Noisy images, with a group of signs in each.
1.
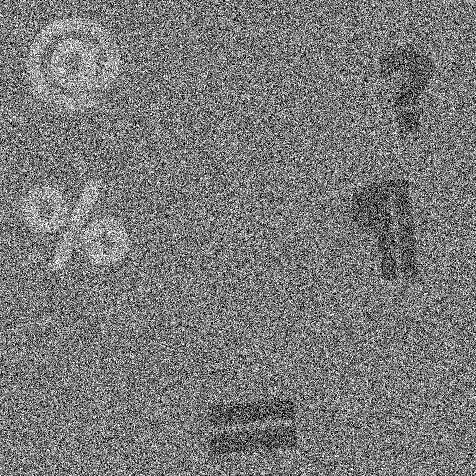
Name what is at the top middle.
nothing
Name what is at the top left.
at sign
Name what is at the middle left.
percent sign
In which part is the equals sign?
bottom middle
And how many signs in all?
5
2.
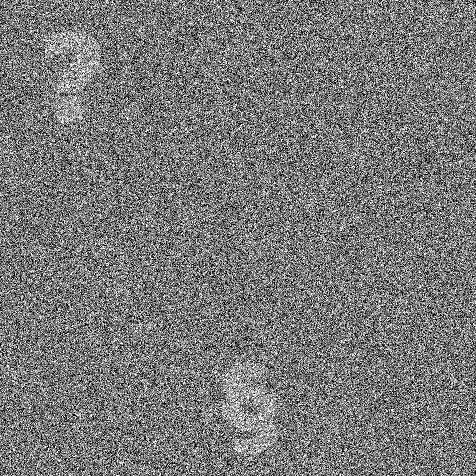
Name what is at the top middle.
nothing
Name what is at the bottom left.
nothing
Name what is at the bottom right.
nothing
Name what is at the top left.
question mark
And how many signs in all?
2
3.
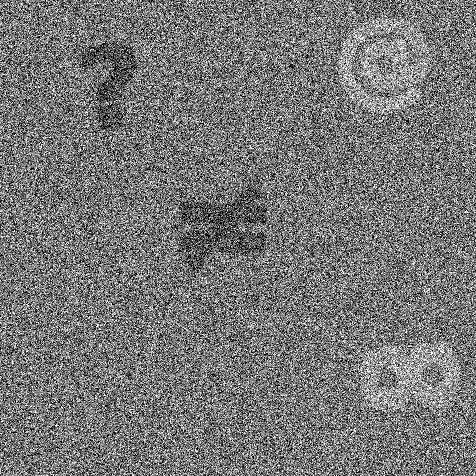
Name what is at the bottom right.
infinity sign
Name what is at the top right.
at sign
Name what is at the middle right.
nothing
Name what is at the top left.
question mark
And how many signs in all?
4
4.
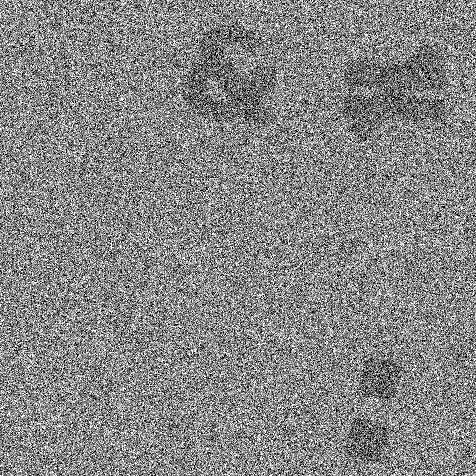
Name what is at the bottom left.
nothing
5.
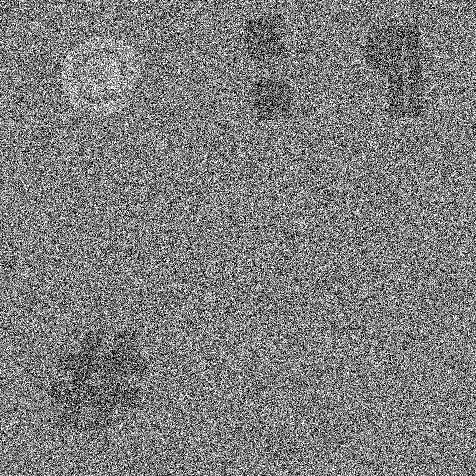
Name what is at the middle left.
nothing
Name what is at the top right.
pilcrow
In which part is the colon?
top middle
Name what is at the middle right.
nothing
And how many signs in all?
4
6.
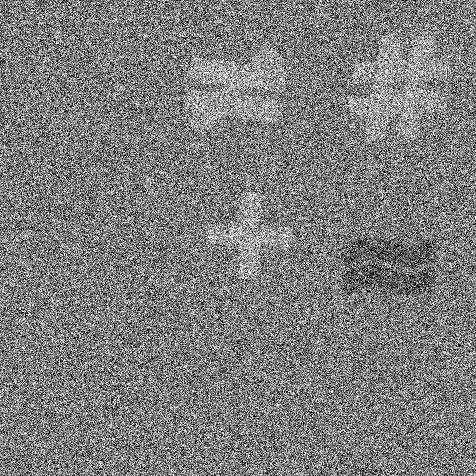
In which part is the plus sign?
centre
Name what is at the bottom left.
nothing
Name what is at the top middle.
not-equal sign
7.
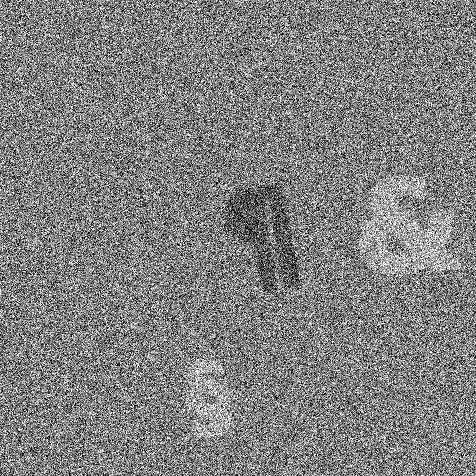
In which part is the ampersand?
middle right
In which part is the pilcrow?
centre
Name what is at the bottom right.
nothing
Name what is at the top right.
nothing
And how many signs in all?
3
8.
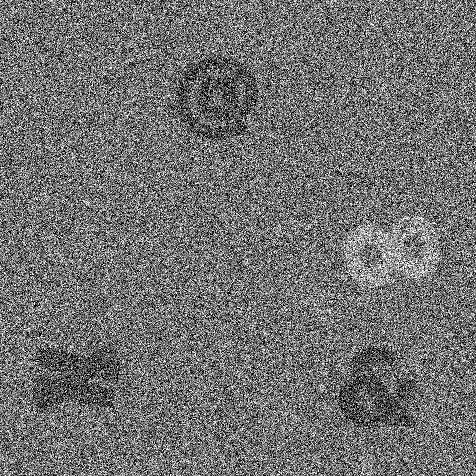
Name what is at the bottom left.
not-equal sign
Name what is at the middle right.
infinity sign
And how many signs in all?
4
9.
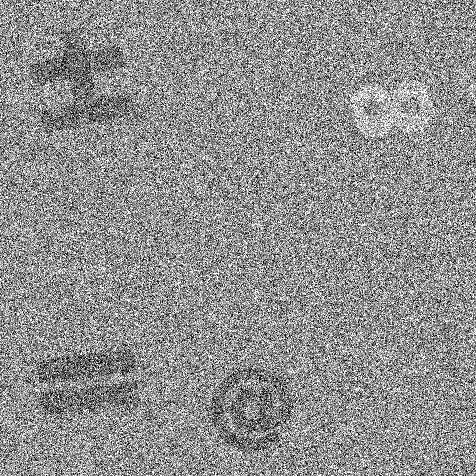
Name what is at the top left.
plus-minus sign
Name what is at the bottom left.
equals sign
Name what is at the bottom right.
nothing
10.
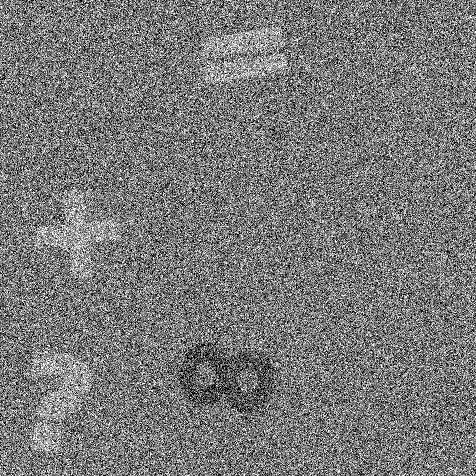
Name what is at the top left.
nothing
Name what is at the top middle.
equals sign
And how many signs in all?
4
